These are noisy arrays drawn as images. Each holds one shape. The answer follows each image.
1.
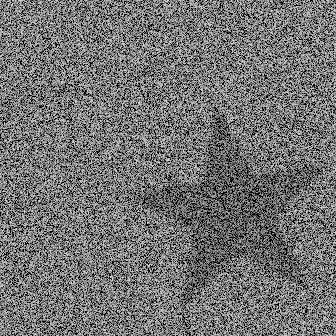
star
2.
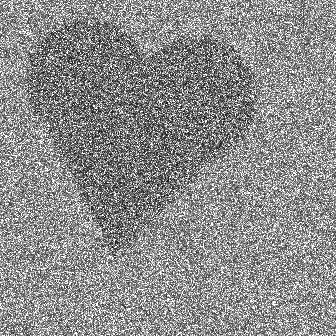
heart
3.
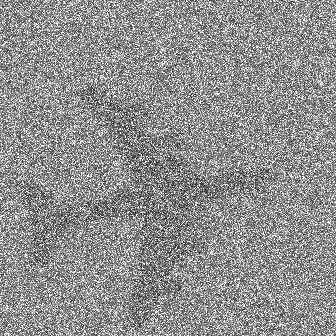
airplane
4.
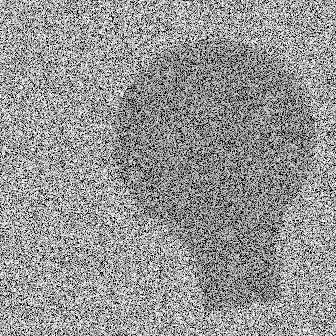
light bulb
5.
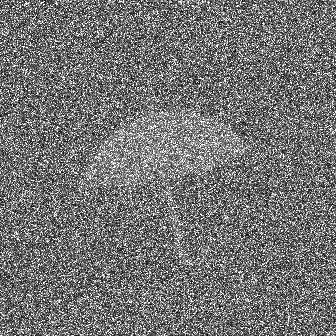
umbrella
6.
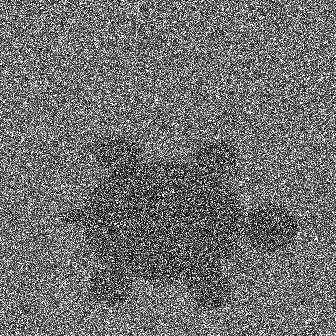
turtle
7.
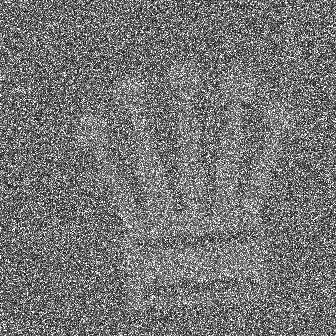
chess queen
